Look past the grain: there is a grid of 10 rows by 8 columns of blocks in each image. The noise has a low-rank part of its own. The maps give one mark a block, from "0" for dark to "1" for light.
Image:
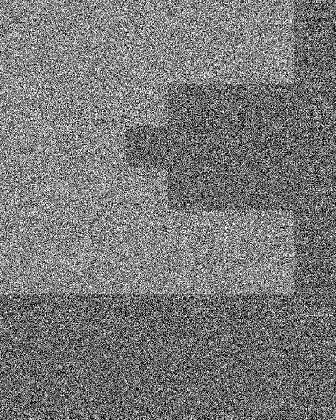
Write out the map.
1 1 1 1 1 1 1 0
1 1 1 1 1 1 1 0
1 1 1 1 0 0 0 0
1 1 1 0 0 0 0 0
1 1 1 1 0 0 0 0
1 1 1 1 1 1 1 0
1 1 1 1 1 1 1 0
0 0 0 0 0 0 0 0
0 0 0 0 0 0 0 0
0 0 0 0 0 0 0 0
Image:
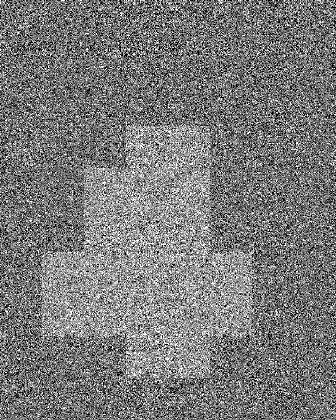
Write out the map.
0 0 0 0 0 0 0 0
0 0 0 0 0 0 0 0
0 0 0 0 0 0 0 0
0 0 0 1 1 0 0 0
0 0 1 1 1 0 0 0
0 0 1 1 1 0 0 0
0 1 1 1 1 1 0 0
0 1 1 1 1 1 0 0
0 0 0 1 1 0 0 0
0 0 0 0 0 0 0 0
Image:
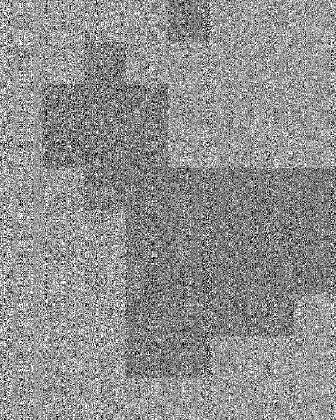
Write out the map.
1 1 1 1 0 1 1 1
1 1 0 1 1 1 1 1
1 0 0 0 1 1 1 1
1 0 0 0 1 1 1 1
1 1 0 0 0 0 0 0
1 1 1 0 0 0 0 0
1 1 1 0 0 0 0 0
1 1 1 0 0 0 0 1
1 1 1 0 0 1 1 1
1 1 1 1 1 1 1 1
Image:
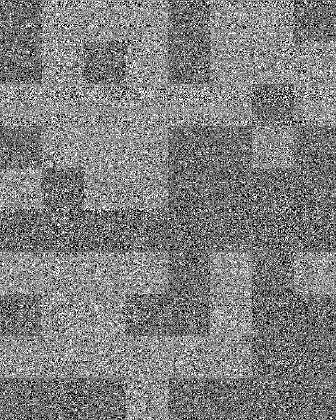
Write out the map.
0 1 1 1 0 1 1 0
0 1 0 1 0 1 1 1
1 1 1 1 1 1 0 1
0 1 1 1 0 0 1 0
1 0 1 1 0 0 0 0
0 0 0 0 0 0 0 0
1 1 1 1 0 1 0 1
0 1 1 0 0 1 0 0
1 1 1 1 1 1 0 0
0 0 0 1 0 0 0 0
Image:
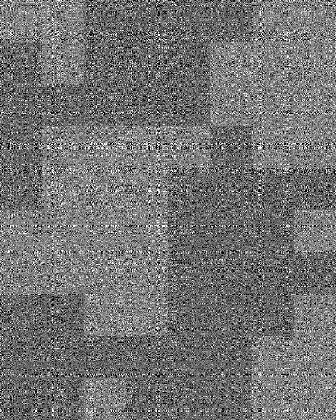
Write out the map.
1 1 0 0 0 0 1 1
0 1 0 0 0 1 1 1
0 0 0 0 0 1 1 1
0 1 1 1 1 0 1 1
0 1 1 1 0 0 0 0
1 1 1 1 0 0 0 1
1 1 1 1 0 0 0 0
0 0 1 1 0 0 0 1
0 0 0 0 0 0 1 1
0 0 1 0 0 0 1 1
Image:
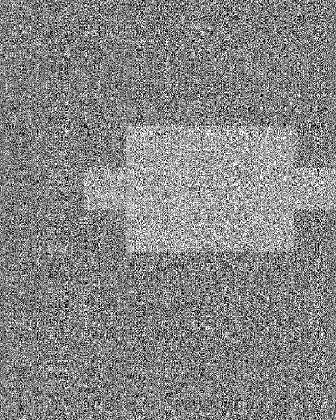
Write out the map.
0 0 0 0 0 0 0 0
0 0 0 0 0 0 0 0
0 0 0 0 0 0 0 0
0 0 0 1 1 1 1 0
0 0 1 1 1 1 1 1
0 0 0 1 1 1 1 0
0 0 0 0 0 0 0 0
0 0 0 0 0 0 0 0
0 0 0 0 0 0 0 0
0 0 0 0 0 0 0 0
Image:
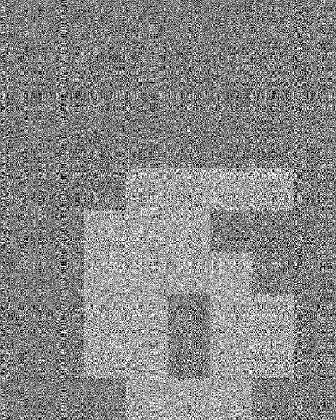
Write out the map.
0 0 0 0 0 0 0 0
0 0 0 0 0 0 0 0
0 0 0 0 0 0 0 0
0 0 0 0 0 0 0 0
0 0 0 1 1 1 1 0
0 0 1 1 1 0 0 0
0 0 1 1 1 1 0 0
0 0 1 1 0 1 1 0
0 0 1 1 0 1 1 0
0 0 0 1 1 1 0 0
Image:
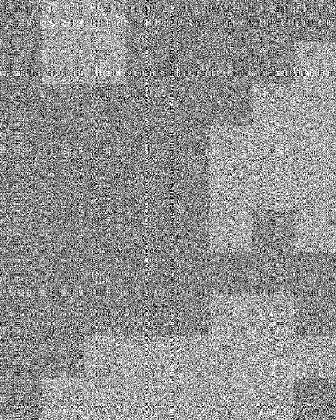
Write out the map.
0 1 1 0 0 0 0 0
0 1 1 0 0 0 0 1
0 0 0 0 0 0 1 1
0 0 0 0 0 1 1 1
0 0 0 0 0 1 1 1
0 0 0 0 0 1 0 1
0 0 0 0 0 0 0 0
0 0 0 0 0 1 1 0
0 0 1 1 1 1 1 1
0 1 1 1 1 1 1 0
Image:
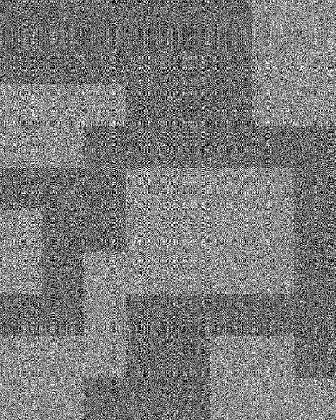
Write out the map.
0 0 0 0 0 0 1 1
0 0 0 0 0 0 1 1
1 1 1 0 0 0 1 1
1 1 0 0 0 0 0 0
0 0 0 1 1 1 1 0
1 0 0 1 1 1 1 0
1 0 1 1 1 1 1 0
0 0 1 0 0 0 0 0
1 1 1 0 0 1 1 0
1 1 0 0 0 1 1 1
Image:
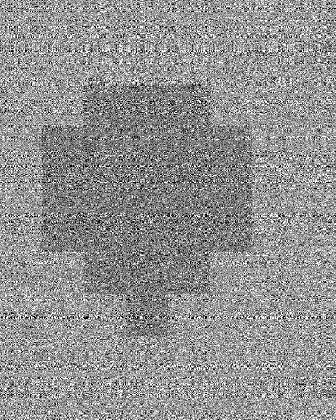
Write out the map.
1 1 1 1 1 1 1 1
1 1 1 1 1 1 1 1
1 1 0 0 0 1 1 1
1 0 0 0 0 0 1 1
1 0 0 0 0 0 1 1
1 0 0 0 0 0 1 1
1 1 0 0 0 1 1 1
1 1 1 0 1 1 1 1
1 1 1 1 1 1 1 1
1 1 1 1 1 1 1 1
